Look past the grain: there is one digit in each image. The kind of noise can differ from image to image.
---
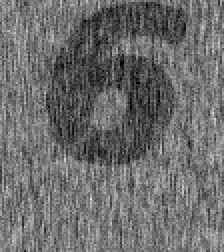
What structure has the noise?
streaked along the columns
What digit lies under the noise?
6
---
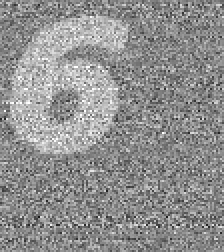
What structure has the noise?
rows of uneven size
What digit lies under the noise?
6
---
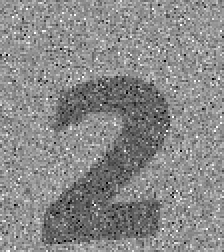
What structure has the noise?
heavy tails
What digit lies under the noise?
2
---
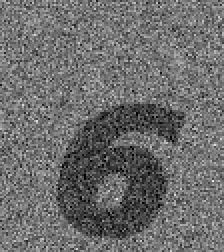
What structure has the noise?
independent entries
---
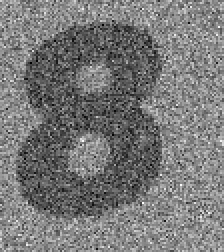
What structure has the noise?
independent entries
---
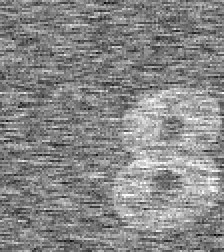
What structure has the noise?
streaked along the rows
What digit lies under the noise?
8
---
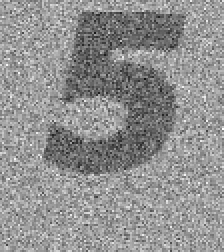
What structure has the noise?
low rank plus noise
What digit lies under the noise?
5
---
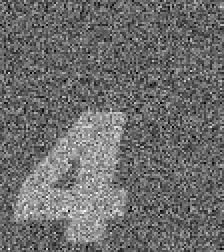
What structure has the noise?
low rank plus noise
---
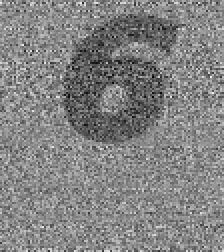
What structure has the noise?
rows of uneven size
